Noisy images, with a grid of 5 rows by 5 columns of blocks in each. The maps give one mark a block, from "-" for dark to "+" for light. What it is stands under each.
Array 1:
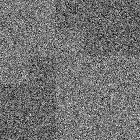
+ + - - -
+ + + - -
+ - + + +
- - + + +
- - + + +
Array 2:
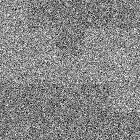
+ - - - -
+ + - + +
+ + + + +
- - - - +
- - - - -
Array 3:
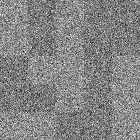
+ - + - -
+ - + - -
- + + - +
- - + - +
+ + - - +
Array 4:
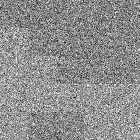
- - - - -
+ - - - -
+ + - - -
+ + + + +
+ - - + +
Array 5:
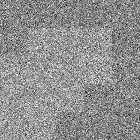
- - - - -
- + + + -
+ + + + -
+ + + - -
+ + - - -
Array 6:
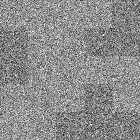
+ + + + -
- + + - -
- + + + +
+ + + - +
+ + - - -
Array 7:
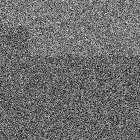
+ + + + +
- + + + +
- - - - -
- - - - -
- - - - -
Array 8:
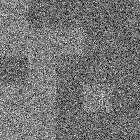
+ - - - -
+ + + - -
- + - - -
+ + - + -
+ + - - -
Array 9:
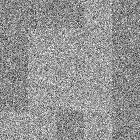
- - - + -
- + + + -
- + + + -
- + + + -
+ + - + -
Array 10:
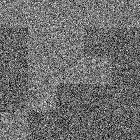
+ + + + +
- + + - -
- + + + -
- + - - -
+ - - - -
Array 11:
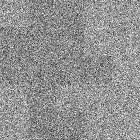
+ - - + +
- - - + +
- - - - +
+ - + + +
+ - - + +
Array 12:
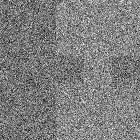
- - + + +
- - + + +
- - - + -
- - + + +
- - + + +
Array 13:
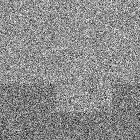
+ + + + +
+ + + + +
+ + + + +
- - + + -
- - - - -
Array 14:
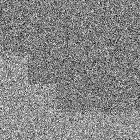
- - - - -
- - - - -
+ - - - -
+ + - - -
+ + + + +
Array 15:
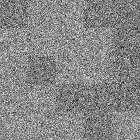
- + + - -
+ + + + -
+ - + + -
+ + - - -
+ + + - +
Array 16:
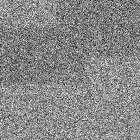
+ + - - -
- - - - -
- - - + +
+ + + + +
+ + + + +
